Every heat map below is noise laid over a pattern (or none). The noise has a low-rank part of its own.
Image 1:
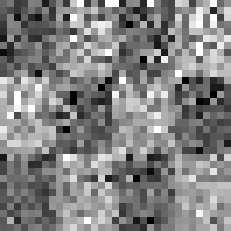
a checkerboard
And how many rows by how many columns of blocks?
3 by 4
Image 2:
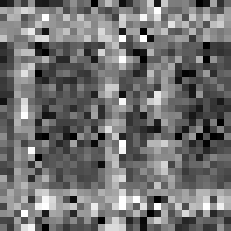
bands of rows crossing bands of columns
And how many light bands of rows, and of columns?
2 and 3
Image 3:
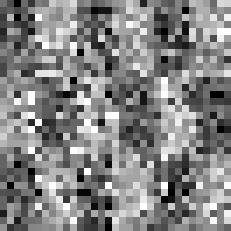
a checkerboard
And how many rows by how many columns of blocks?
3 by 6
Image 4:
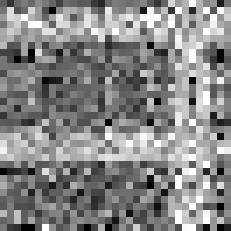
bands of rows crossing bands of columns
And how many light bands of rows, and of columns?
2 and 1
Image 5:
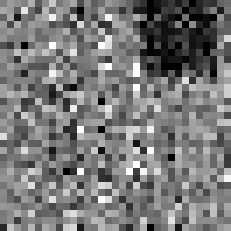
one block
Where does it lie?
top right
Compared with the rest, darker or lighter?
darker
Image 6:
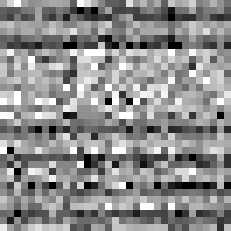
bands of rows
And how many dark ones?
6
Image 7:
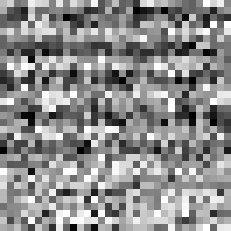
bands of rows
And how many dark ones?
5
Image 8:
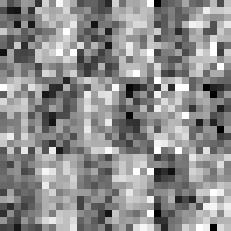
a checkerboard
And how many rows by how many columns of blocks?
3 by 6
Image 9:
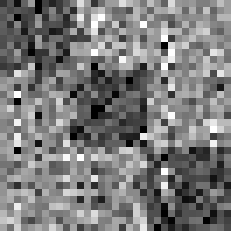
blocks along the diagonal
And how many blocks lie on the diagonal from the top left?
3
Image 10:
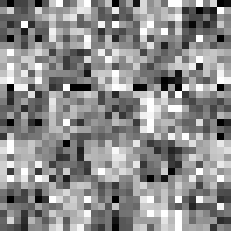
a checkerboard
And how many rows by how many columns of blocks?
5 by 5
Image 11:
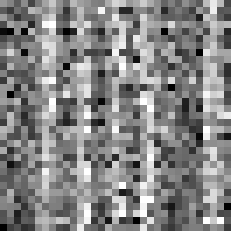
bands of columns
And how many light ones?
5
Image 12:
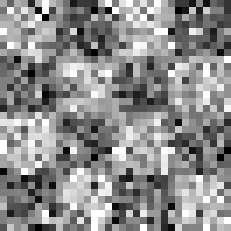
a checkerboard
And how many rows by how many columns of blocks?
4 by 4
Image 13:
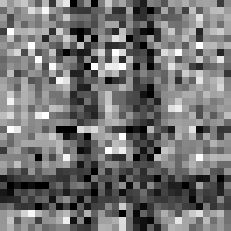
bands of rows crossing bands of columns
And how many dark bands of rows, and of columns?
1 and 2
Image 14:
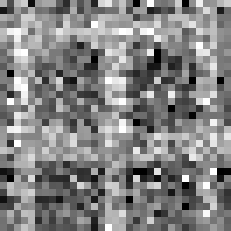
bands of rows crossing bands of columns
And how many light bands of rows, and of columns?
2 and 3
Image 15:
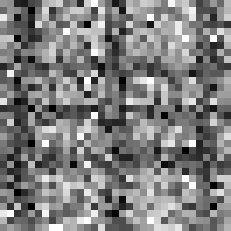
bands of rows crossing bands of columns
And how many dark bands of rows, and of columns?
3 and 3
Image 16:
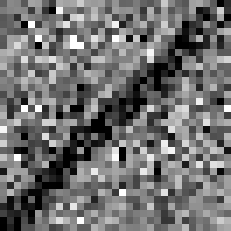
a diagonal band
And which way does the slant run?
bottom left to top right
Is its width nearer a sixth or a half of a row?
a sixth
